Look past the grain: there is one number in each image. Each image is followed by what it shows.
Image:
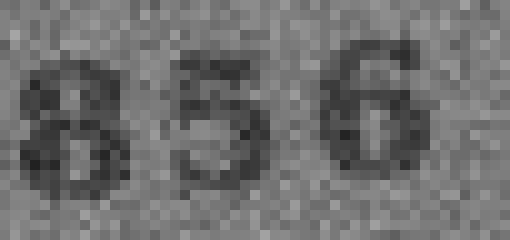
856
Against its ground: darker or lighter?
darker
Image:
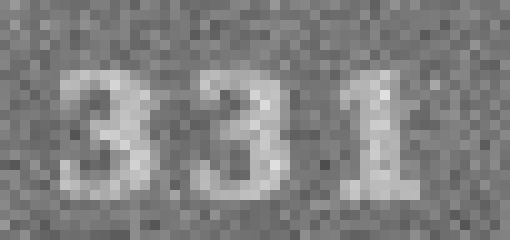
331
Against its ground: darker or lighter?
lighter
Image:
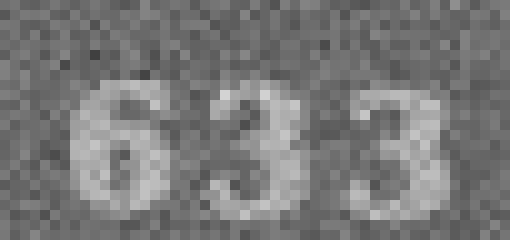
633
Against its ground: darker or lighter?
lighter
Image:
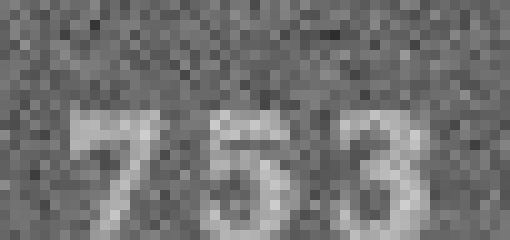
753
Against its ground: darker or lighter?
lighter
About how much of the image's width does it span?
two thirds
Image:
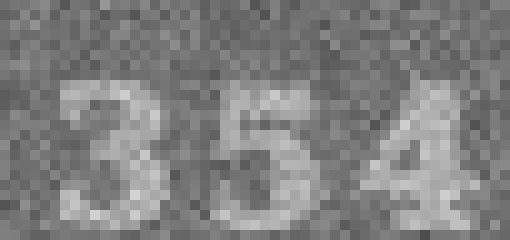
354
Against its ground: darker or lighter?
lighter
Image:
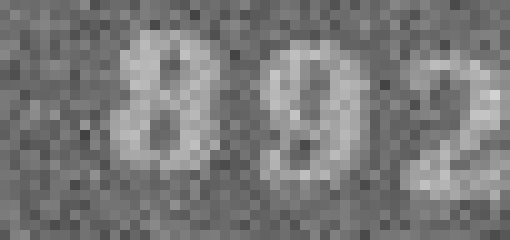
892
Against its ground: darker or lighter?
lighter
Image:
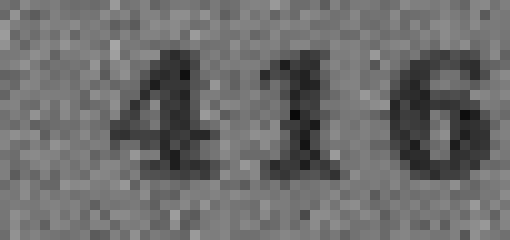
416
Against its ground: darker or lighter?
darker
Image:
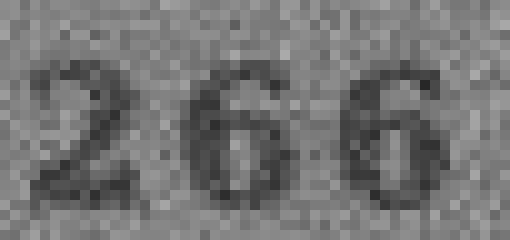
266
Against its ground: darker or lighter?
darker
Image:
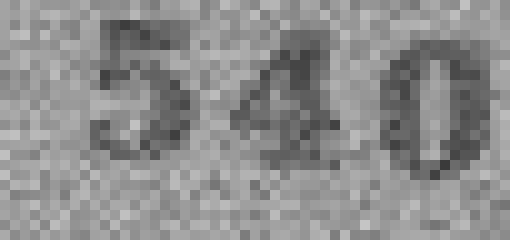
540
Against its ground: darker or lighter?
darker
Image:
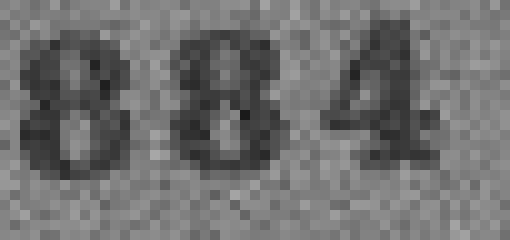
884
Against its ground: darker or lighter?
darker
